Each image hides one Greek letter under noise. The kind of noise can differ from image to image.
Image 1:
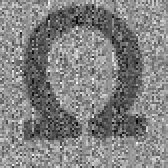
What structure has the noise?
columns of uneven size
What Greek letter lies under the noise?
omega
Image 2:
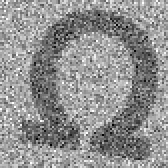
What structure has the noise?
independent entries
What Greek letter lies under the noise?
omega
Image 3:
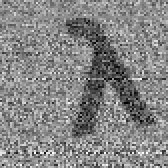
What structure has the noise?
rows of uneven size
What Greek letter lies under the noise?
lambda
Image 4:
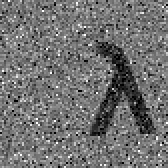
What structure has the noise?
heavy tails
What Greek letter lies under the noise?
lambda
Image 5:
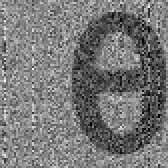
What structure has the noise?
columns of uneven size
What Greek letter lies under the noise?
theta
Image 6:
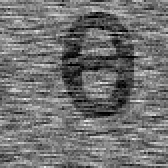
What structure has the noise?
streaked along the rows
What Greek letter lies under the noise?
theta
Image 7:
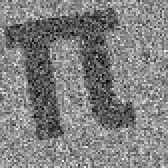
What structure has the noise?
independent entries
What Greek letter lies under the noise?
pi
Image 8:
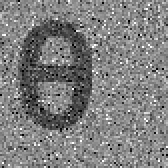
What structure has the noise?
heavy tails
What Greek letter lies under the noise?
theta
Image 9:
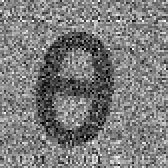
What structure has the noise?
low rank plus noise
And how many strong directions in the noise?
one
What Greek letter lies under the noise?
theta
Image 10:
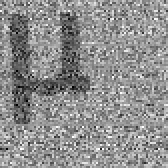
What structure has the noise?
rows of uneven size
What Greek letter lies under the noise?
mu
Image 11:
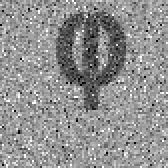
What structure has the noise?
heavy tails
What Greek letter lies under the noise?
phi
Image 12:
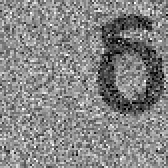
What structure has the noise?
independent entries
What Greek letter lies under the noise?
delta
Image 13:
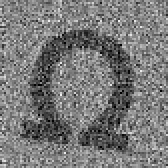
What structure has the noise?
low rank plus noise
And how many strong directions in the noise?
five to eight
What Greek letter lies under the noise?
omega
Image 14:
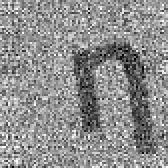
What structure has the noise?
low rank plus noise
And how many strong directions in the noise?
two
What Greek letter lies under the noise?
eta
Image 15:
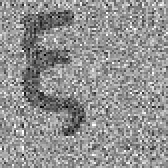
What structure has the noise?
low rank plus noise
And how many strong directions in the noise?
one
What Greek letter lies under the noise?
xi
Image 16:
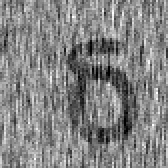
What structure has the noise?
streaked along the columns
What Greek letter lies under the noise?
delta
